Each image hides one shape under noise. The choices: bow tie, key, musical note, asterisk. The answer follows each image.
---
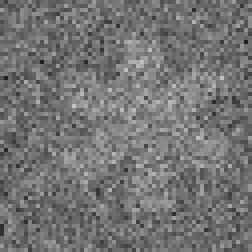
asterisk
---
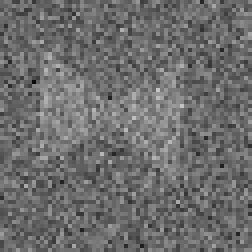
bow tie
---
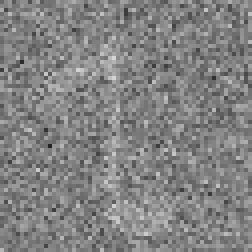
musical note
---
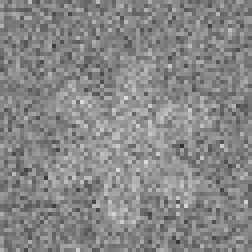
asterisk
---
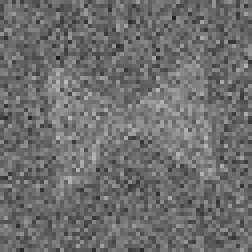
bow tie
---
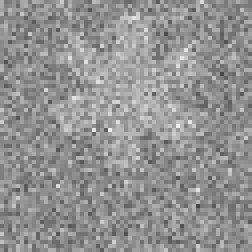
asterisk
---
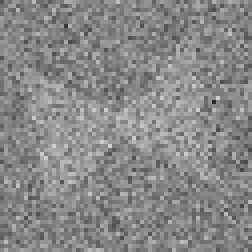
bow tie
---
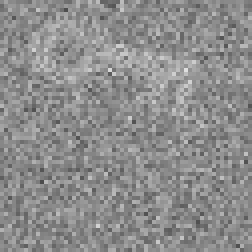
key
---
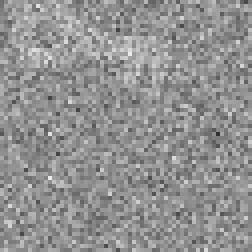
key
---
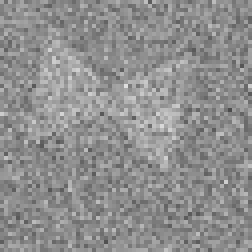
bow tie
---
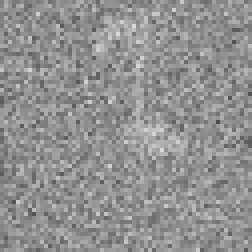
musical note
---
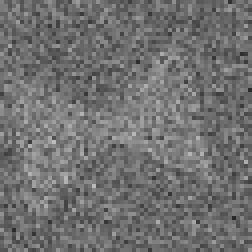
bow tie
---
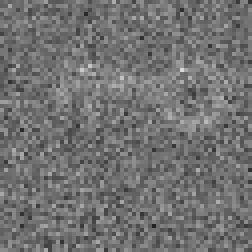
key
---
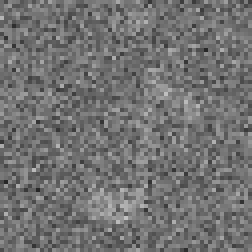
musical note
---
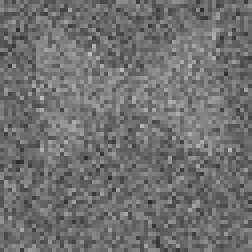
bow tie
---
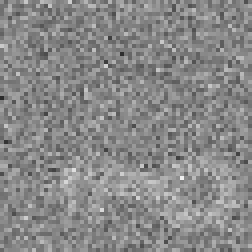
key
